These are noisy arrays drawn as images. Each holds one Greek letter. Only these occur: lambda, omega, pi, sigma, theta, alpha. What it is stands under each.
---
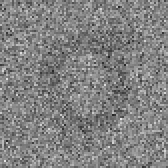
sigma
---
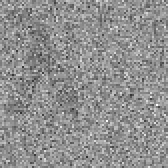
lambda
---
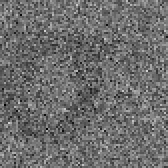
sigma
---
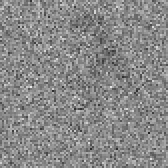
lambda
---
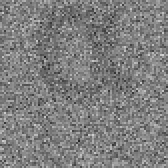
alpha
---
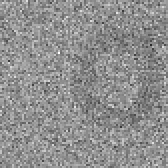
sigma
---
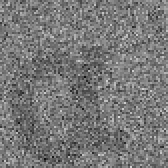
alpha
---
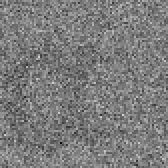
alpha
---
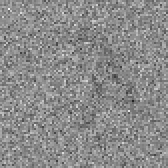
lambda
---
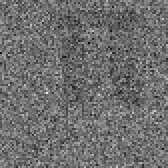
pi
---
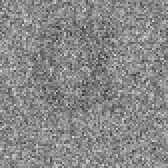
alpha
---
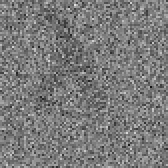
lambda
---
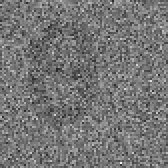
theta
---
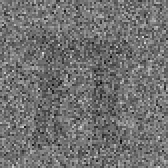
pi
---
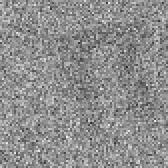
pi
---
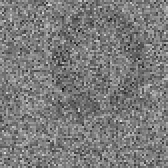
omega
